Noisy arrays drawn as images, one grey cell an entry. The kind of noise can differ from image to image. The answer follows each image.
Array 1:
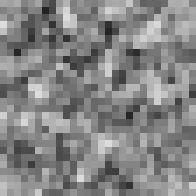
blotchy
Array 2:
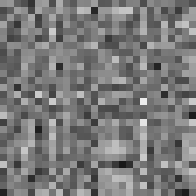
low rank plus noise
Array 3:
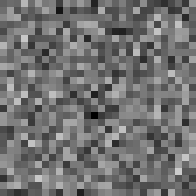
independent entries
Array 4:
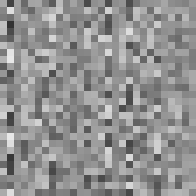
columns of uneven size
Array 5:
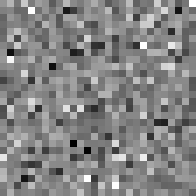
heavy tails
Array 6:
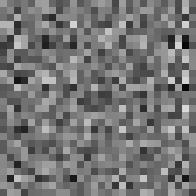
low rank plus noise
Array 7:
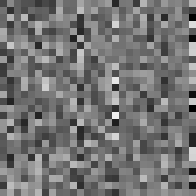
columns of uneven size
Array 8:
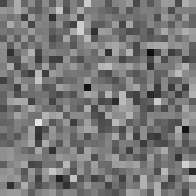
independent entries
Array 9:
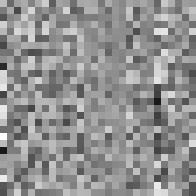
columns of uneven size
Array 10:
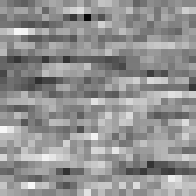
streaked along the rows
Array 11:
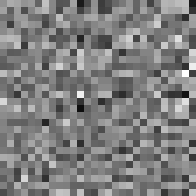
low rank plus noise
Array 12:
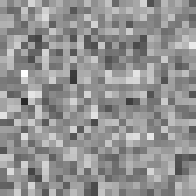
low rank plus noise
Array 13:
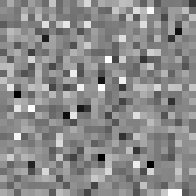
heavy tails
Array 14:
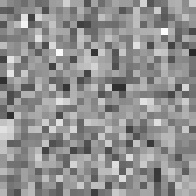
independent entries
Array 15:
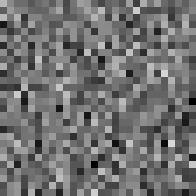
low rank plus noise
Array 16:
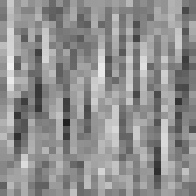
streaked along the columns
